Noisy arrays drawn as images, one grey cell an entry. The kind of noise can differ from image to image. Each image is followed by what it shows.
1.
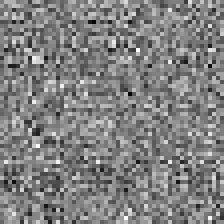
low rank plus noise
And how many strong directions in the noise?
three or four
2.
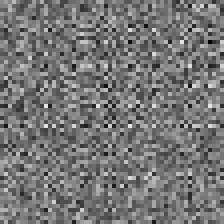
low rank plus noise
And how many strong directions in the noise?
one
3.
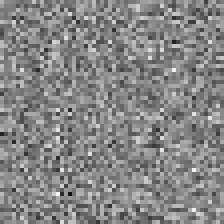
low rank plus noise
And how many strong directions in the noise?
three or four
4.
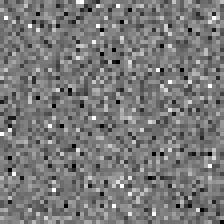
heavy tails
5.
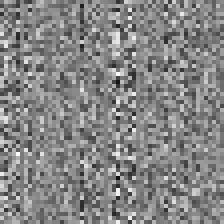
columns of uneven size
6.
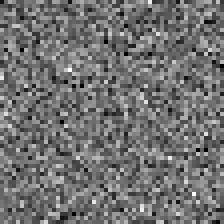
independent entries
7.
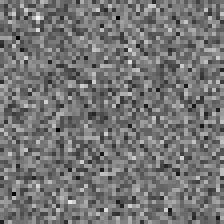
independent entries
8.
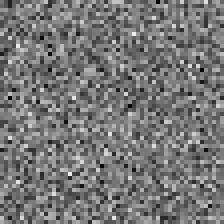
independent entries
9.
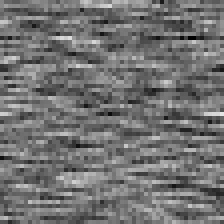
streaked along the rows
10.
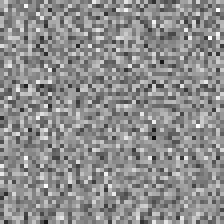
low rank plus noise
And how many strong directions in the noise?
three or four
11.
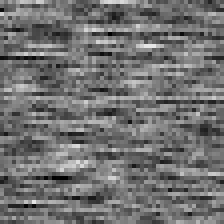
streaked along the rows
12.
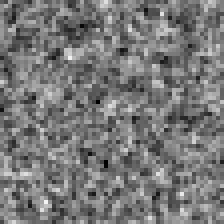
blotchy
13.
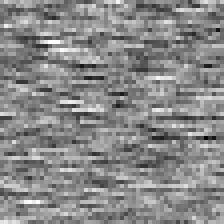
streaked along the rows
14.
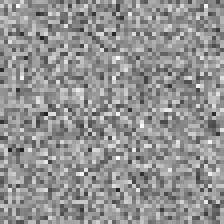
low rank plus noise
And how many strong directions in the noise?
five to eight
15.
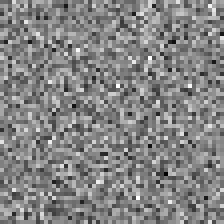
independent entries
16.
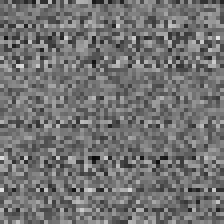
rows of uneven size
